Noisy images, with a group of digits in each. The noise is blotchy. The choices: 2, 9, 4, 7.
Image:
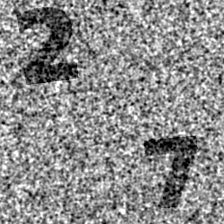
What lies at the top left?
2
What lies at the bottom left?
nothing
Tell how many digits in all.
2
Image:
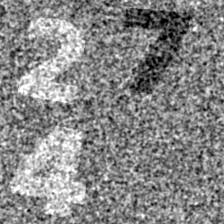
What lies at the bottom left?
4
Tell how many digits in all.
3
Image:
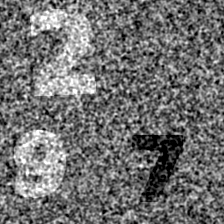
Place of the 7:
bottom right
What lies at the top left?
2
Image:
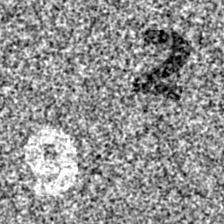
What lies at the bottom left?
9
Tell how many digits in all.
2
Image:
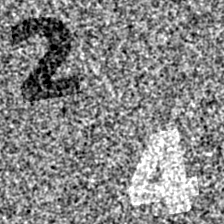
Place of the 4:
bottom right
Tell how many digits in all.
2
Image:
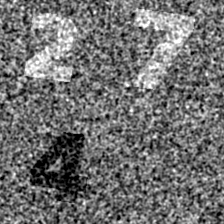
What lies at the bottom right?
nothing
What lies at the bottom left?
4
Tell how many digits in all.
3
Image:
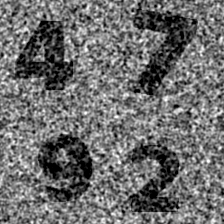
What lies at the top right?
7
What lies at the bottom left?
9
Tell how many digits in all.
4
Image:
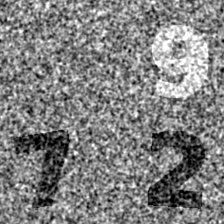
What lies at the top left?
nothing
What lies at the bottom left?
7
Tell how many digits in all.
3
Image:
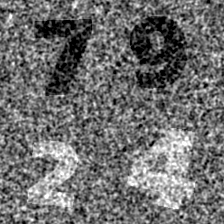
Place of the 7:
top left
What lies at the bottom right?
4
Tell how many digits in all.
4
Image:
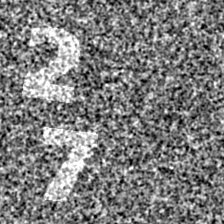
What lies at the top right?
nothing
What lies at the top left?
2
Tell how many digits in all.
2
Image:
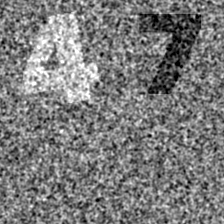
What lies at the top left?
4
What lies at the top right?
7
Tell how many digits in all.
2
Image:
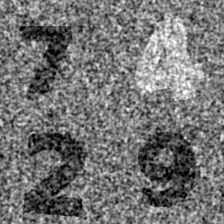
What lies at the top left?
7
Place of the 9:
bottom right
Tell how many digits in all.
4
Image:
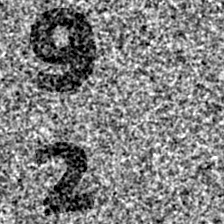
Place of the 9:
top left
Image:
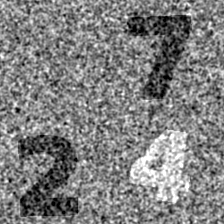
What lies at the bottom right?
4
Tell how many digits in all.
3
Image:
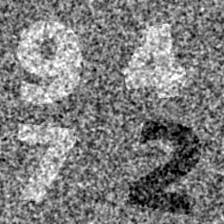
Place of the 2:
bottom right
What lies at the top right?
4
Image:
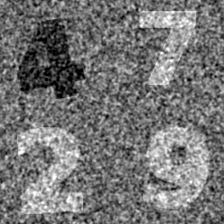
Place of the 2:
bottom left
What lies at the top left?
4
